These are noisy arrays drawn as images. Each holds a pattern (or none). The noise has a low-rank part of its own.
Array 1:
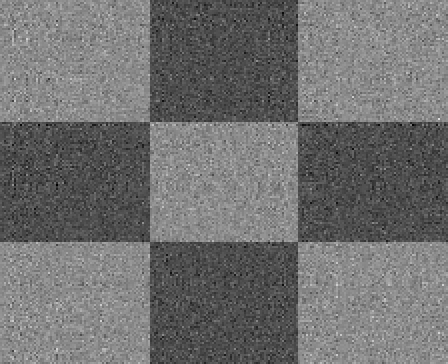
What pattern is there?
a checkerboard
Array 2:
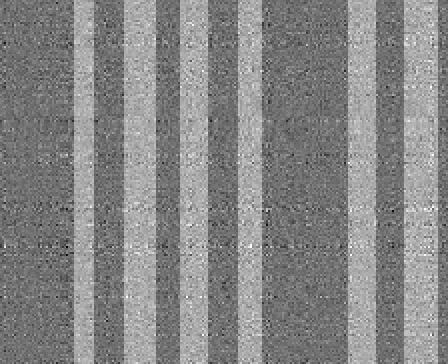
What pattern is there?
bands of columns
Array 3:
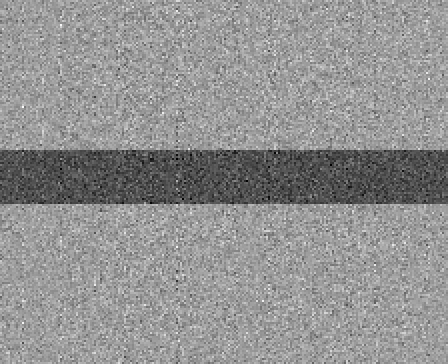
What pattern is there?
one band of rows
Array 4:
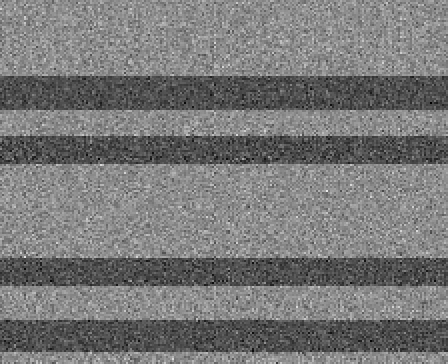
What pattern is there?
bands of rows
